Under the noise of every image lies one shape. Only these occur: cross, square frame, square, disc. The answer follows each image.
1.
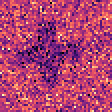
cross
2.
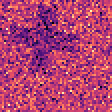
cross
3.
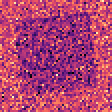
square
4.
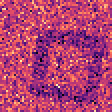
square frame
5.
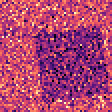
square
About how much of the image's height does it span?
two thirds
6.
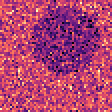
disc
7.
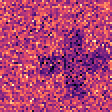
cross
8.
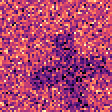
cross
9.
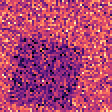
square
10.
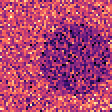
disc
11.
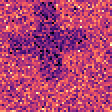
cross
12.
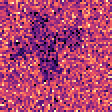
cross
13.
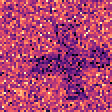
cross
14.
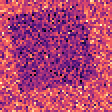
square
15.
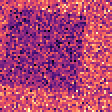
square
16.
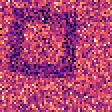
square frame
